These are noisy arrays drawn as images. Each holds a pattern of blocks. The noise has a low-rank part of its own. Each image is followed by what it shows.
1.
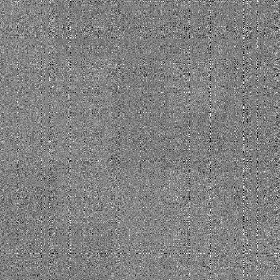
mirrored about the diagonal from the bottom left
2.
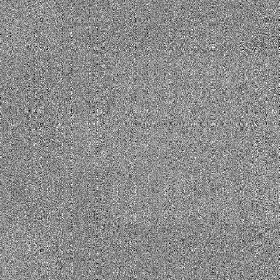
top and bottom mirror each other
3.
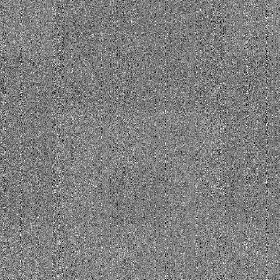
left and right mirror each other
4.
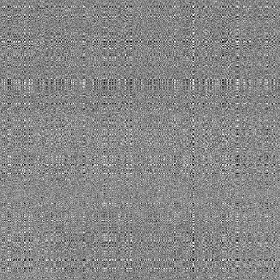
left and right mirror each other
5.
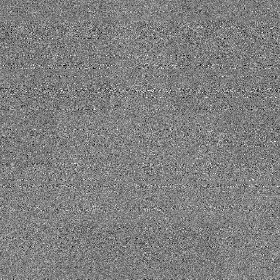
left and right mirror each other
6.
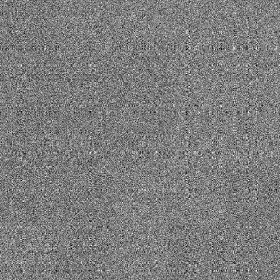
no symmetry
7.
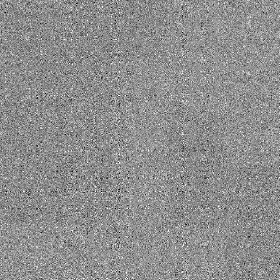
no symmetry
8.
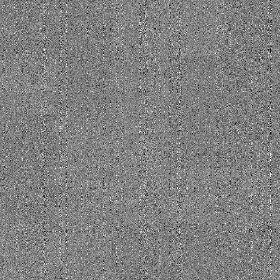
no symmetry
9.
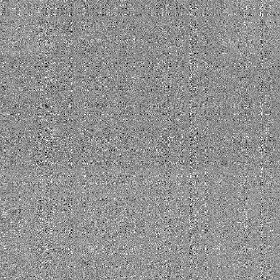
left and right mirror each other
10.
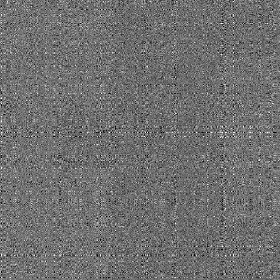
top and bottom mirror each other
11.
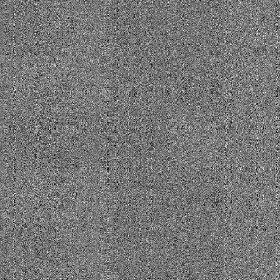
top and bottom mirror each other
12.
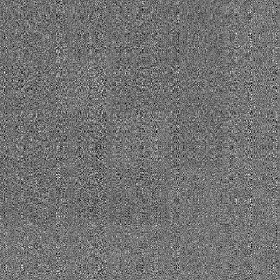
mirrored about the diagonal from the top left
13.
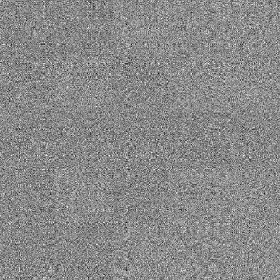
top and bottom mirror each other
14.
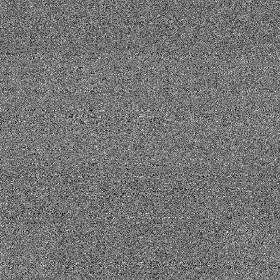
left and right mirror each other
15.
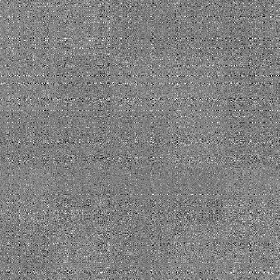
mirrored about the diagonal from the bottom left
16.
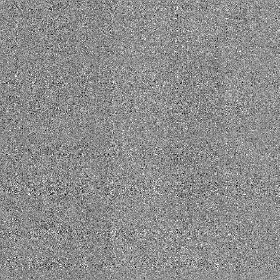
top and bottom mirror each other
